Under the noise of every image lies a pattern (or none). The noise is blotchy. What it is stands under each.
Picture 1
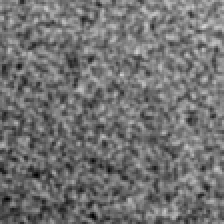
a smooth slope
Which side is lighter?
top right
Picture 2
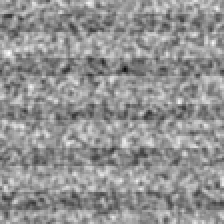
horizontal stripes
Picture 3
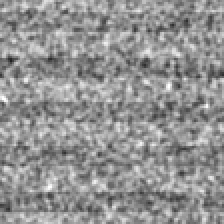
horizontal stripes
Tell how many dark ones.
5
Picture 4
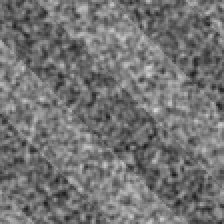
diagonal stripes
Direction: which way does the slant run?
top left to bottom right
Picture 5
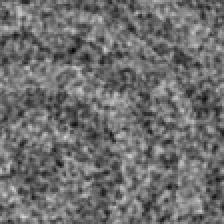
rings round one point
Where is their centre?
bottom left
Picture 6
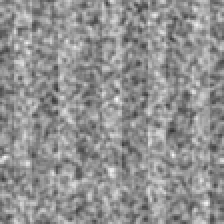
vertical stripes
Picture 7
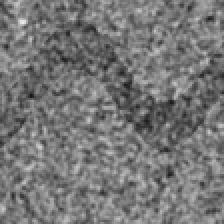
a wavy band
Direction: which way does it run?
left to right
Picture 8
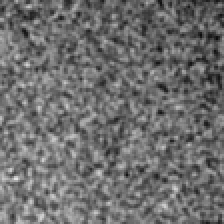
a smooth slope
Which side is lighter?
bottom left
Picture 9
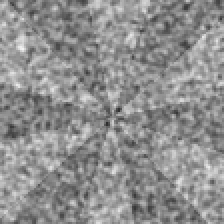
spokes from one point
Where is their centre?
centre
